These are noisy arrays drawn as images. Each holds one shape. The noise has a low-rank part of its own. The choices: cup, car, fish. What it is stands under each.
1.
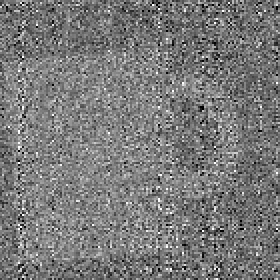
cup
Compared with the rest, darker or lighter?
lighter
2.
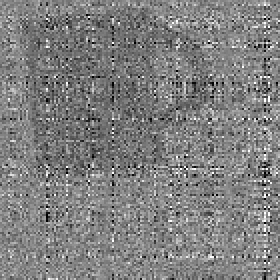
cup
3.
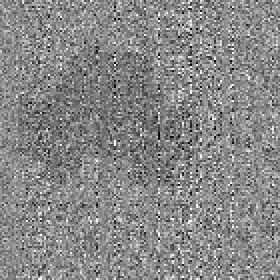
car
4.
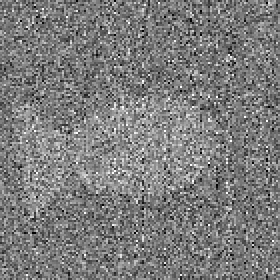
fish
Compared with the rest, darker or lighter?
lighter
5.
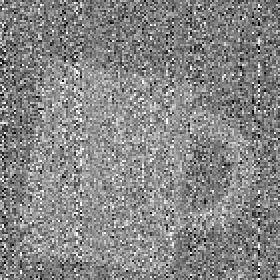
cup
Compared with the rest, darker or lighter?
lighter
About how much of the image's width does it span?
nearly all
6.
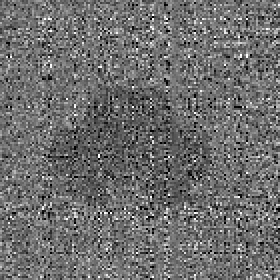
car
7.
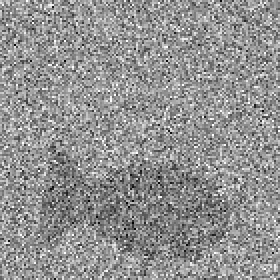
fish
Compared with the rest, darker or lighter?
darker
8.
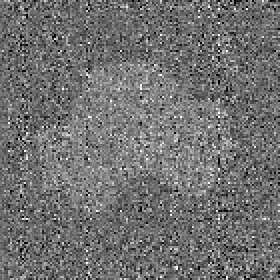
car
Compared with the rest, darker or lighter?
lighter
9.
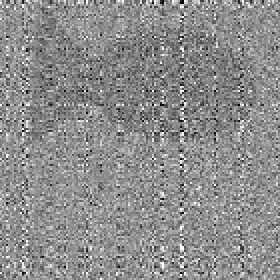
fish
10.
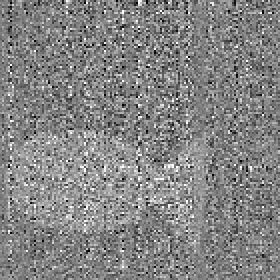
fish
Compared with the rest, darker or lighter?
lighter
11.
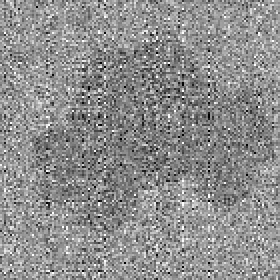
car
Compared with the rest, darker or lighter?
darker
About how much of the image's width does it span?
nearly all
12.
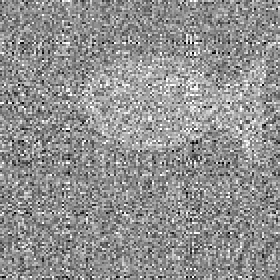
fish
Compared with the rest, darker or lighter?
lighter
